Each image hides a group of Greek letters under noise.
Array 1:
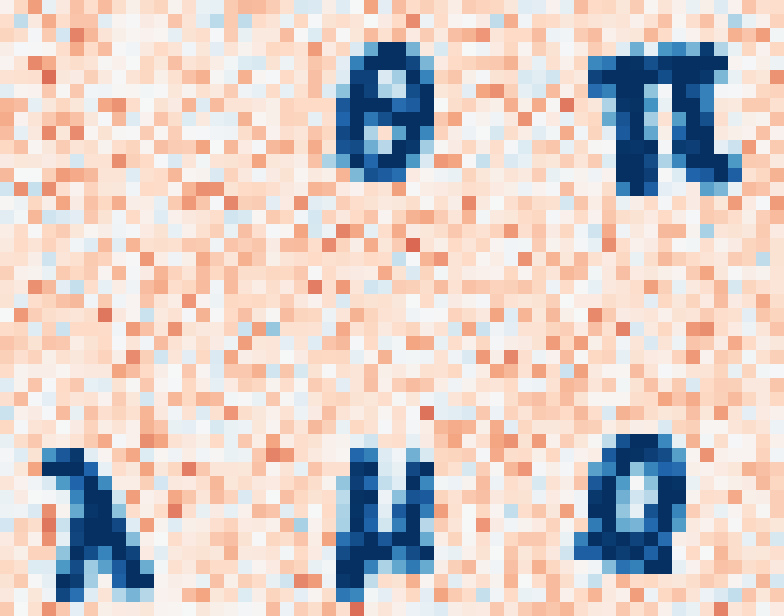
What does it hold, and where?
top middle: blue theta; top right: blue pi; bottom left: blue lambda; bottom middle: blue mu; bottom right: blue omega
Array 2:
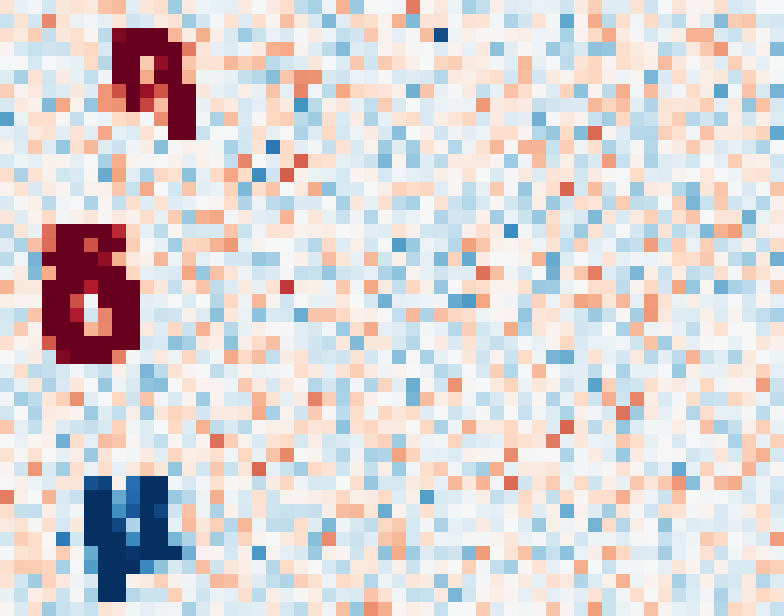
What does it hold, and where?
top left: red eta; middle left: red delta; bottom left: blue mu
